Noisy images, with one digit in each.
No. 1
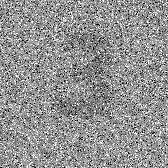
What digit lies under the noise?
3
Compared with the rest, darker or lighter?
darker
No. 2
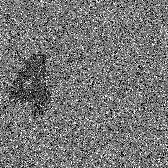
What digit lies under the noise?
4
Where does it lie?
middle left
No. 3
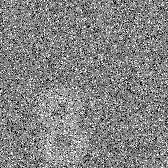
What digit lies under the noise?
8
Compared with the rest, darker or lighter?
lighter
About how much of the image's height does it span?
half
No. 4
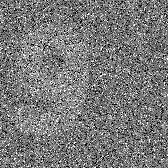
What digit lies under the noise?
9
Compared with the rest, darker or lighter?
lighter
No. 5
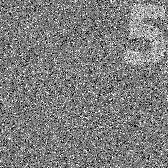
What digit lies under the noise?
5
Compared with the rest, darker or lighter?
lighter
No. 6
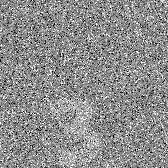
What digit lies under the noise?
3
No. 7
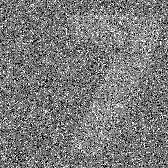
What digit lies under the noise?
7
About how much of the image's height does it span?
nearly all
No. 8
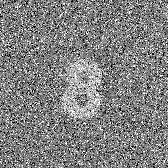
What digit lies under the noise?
8
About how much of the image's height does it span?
a third
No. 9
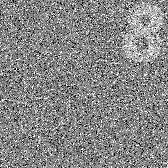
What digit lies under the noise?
8
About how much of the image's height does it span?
a third
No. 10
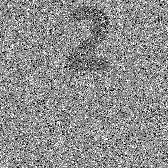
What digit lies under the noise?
2
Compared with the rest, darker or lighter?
darker
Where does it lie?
top middle
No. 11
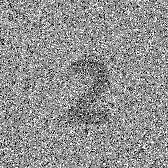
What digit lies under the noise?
2
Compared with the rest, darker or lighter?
darker
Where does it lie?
centre
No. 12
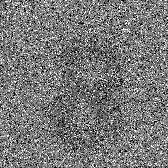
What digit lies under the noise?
8
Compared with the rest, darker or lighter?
darker
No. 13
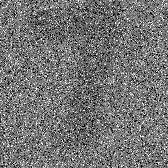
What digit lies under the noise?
7
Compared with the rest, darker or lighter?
darker
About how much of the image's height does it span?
nearly all
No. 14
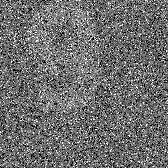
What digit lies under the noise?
9
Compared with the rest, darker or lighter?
lighter
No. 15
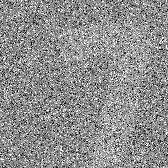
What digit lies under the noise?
7
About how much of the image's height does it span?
nearly all
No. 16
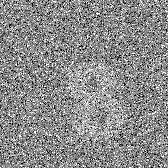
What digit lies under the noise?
8
